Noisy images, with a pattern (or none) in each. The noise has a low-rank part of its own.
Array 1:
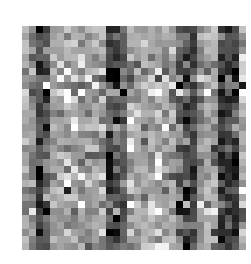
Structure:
bands of columns
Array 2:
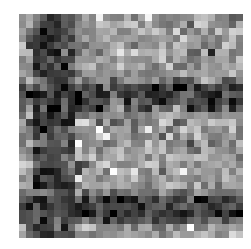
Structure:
bands of rows crossing bands of columns
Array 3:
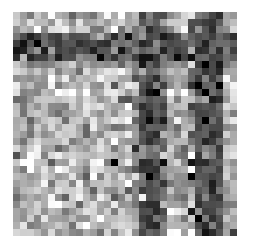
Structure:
bands of rows crossing bands of columns
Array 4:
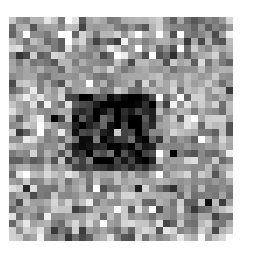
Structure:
one block
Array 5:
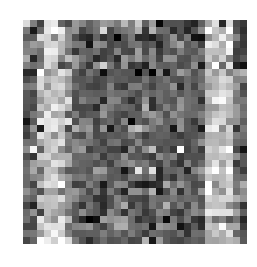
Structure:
bands of columns
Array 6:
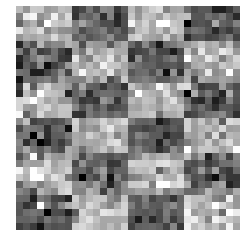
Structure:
a checkerboard
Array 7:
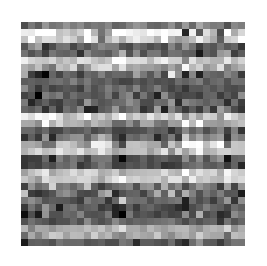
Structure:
bands of rows
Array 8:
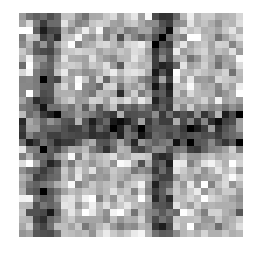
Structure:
bands of rows crossing bands of columns
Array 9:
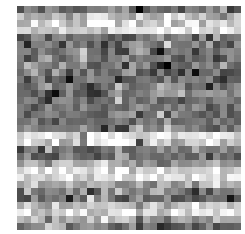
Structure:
bands of rows
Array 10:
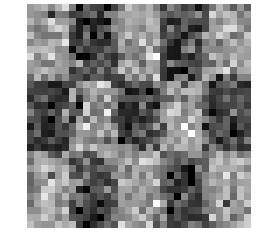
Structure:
a checkerboard
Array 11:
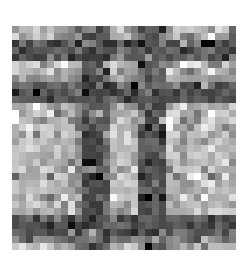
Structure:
bands of rows crossing bands of columns
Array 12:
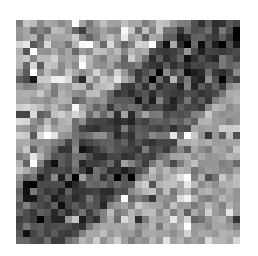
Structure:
a diagonal band
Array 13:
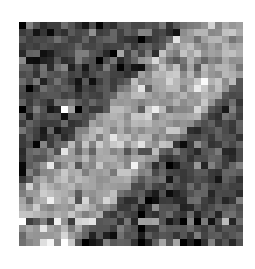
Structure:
a diagonal band
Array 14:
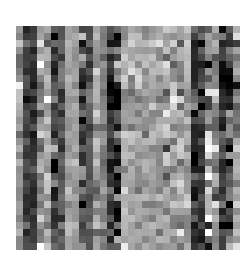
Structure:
bands of columns
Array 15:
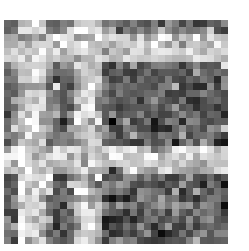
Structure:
bands of rows crossing bands of columns
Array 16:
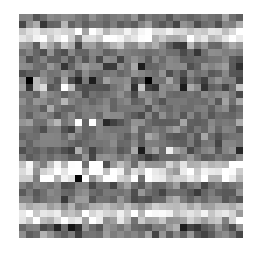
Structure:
bands of rows
